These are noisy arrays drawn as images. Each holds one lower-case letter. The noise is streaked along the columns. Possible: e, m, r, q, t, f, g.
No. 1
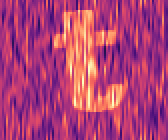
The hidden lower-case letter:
t
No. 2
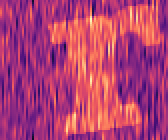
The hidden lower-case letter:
r
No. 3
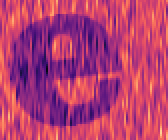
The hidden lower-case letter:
e
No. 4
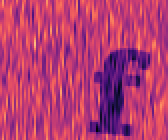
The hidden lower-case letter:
f
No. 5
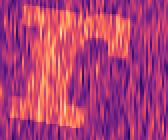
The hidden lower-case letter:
r
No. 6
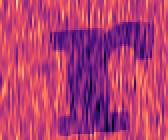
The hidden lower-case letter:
r
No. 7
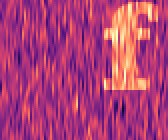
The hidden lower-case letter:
f
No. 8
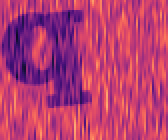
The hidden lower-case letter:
q
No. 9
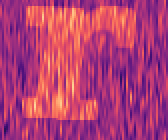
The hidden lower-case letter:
r
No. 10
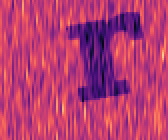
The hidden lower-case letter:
r
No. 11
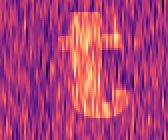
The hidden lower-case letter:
t
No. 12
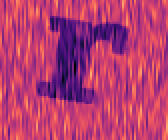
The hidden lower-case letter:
r
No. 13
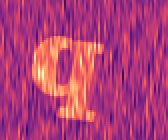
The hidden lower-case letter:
q
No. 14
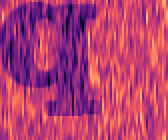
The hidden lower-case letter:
q
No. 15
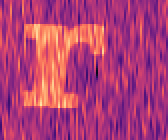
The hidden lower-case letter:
r
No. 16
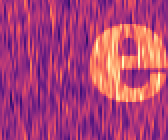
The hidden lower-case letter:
e
